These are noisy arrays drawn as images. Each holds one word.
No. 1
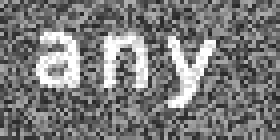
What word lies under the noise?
any
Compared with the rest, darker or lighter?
lighter
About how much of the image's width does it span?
two thirds
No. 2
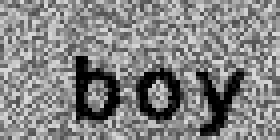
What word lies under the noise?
boy
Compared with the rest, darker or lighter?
darker
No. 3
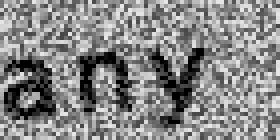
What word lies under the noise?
any
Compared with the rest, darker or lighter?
darker
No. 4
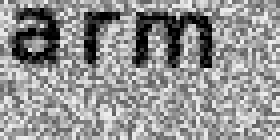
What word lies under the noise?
arm
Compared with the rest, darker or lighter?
darker
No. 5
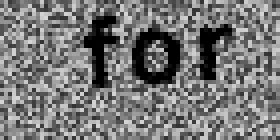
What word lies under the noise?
for
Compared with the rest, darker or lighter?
darker
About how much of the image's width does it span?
half
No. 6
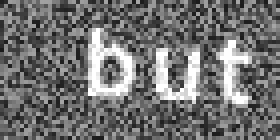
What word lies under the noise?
but
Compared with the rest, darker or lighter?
lighter
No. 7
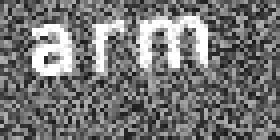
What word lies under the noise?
arm
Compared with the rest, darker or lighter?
lighter
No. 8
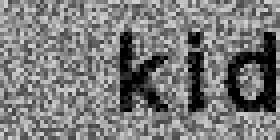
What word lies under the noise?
kid
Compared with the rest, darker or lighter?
darker
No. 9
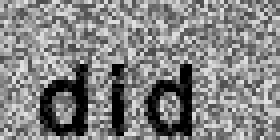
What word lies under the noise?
did
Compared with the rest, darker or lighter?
darker
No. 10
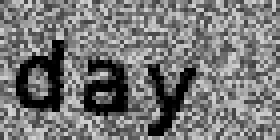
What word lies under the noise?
day
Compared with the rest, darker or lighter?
darker
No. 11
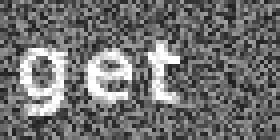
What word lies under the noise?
get
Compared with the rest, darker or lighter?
lighter
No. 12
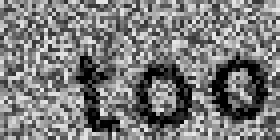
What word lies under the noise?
too
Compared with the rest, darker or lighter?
darker
